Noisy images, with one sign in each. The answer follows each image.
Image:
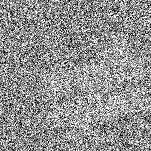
not-equal sign
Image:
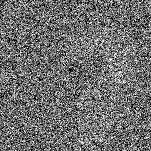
question mark
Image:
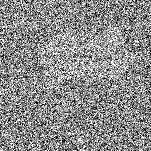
approximately sign
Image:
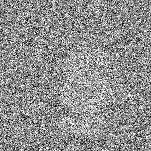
section sign
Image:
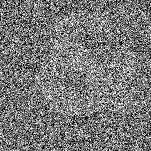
ampersand
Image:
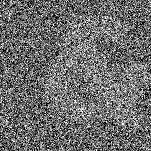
ampersand
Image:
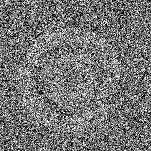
at sign
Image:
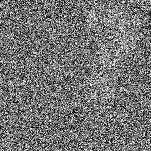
question mark
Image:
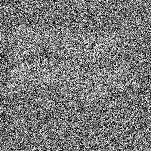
approximately sign
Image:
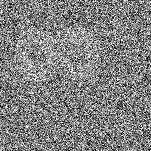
infinity sign
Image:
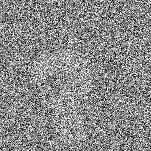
question mark
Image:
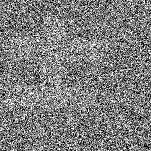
plus-minus sign
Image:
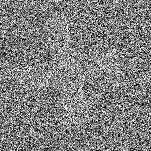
plus sign
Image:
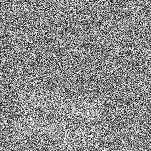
approximately sign
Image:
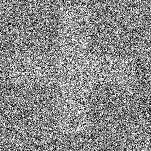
plus sign
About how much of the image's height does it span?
nearly all
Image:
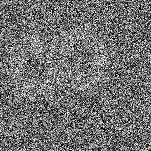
infinity sign
